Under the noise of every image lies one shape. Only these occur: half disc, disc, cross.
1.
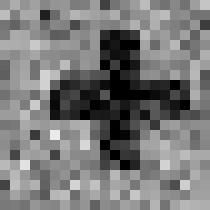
cross
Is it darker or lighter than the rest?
darker
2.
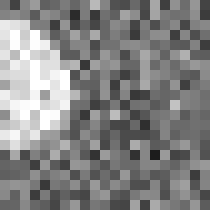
half disc
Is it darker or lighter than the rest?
lighter
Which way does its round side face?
right
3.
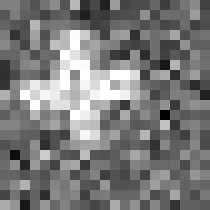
cross
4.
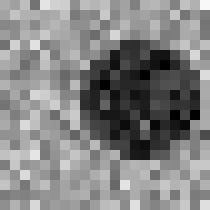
disc
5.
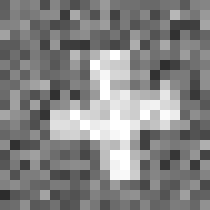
cross
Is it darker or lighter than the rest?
lighter
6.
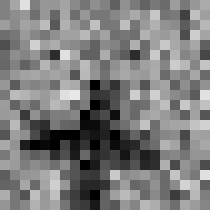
cross
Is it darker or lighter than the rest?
darker
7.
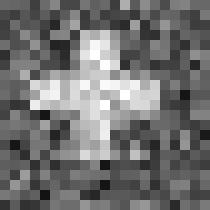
cross
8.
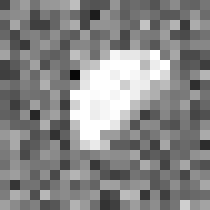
half disc
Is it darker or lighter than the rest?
lighter
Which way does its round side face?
up and left
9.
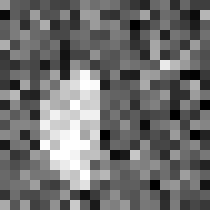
half disc
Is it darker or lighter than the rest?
lighter
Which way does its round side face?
left
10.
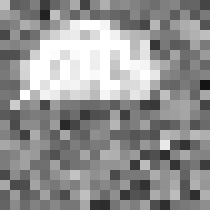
half disc
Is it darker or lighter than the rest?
lighter
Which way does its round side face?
up
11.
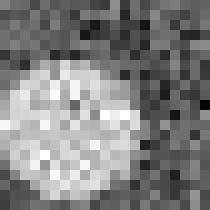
disc
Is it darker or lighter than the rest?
lighter
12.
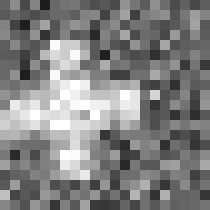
cross
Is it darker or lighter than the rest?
lighter
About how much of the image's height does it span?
two thirds
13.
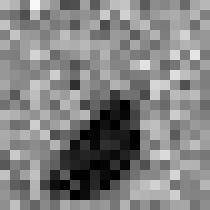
half disc
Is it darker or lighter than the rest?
darker
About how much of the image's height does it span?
half
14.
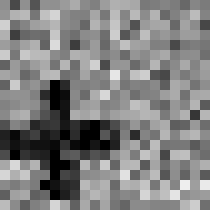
cross
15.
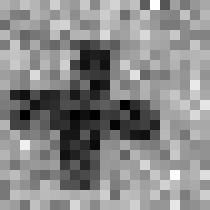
cross
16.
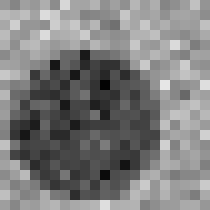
disc
